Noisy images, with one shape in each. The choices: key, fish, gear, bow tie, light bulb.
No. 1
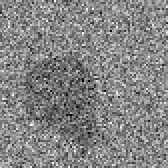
light bulb
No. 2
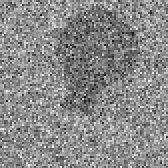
light bulb
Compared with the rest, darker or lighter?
darker
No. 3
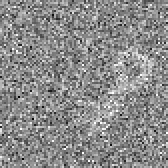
key
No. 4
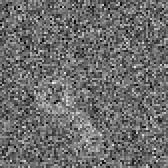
key
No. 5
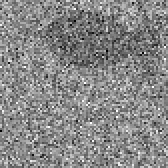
fish
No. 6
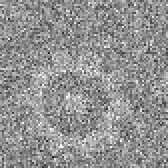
gear
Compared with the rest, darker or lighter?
lighter
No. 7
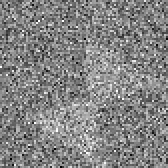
bow tie
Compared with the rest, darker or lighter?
lighter
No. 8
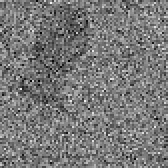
fish
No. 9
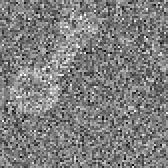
key
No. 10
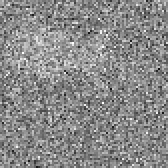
fish
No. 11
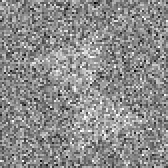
bow tie
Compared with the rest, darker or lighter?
lighter
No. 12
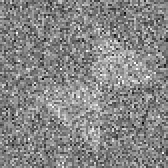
bow tie
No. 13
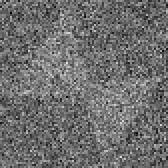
bow tie
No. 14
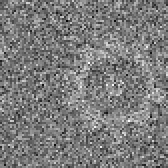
gear
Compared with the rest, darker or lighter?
lighter
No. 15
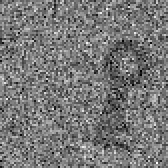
key
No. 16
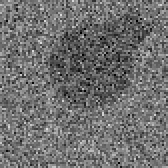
light bulb
